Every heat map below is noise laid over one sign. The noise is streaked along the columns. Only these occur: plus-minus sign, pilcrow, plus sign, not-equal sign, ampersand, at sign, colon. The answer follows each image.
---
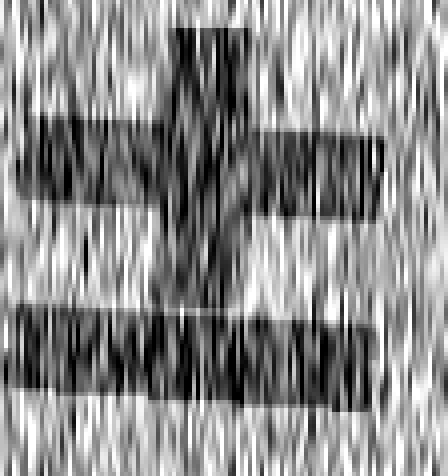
dark plus-minus sign
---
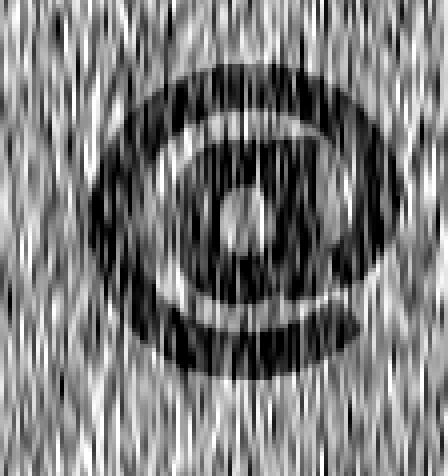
dark at sign
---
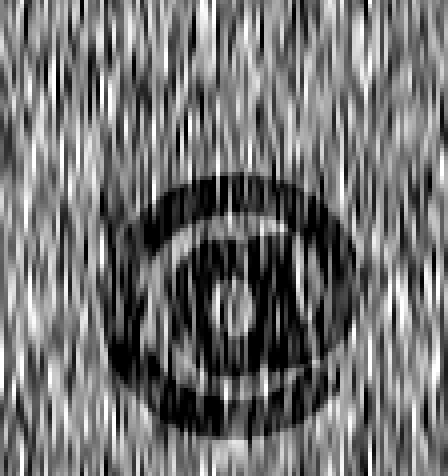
dark at sign
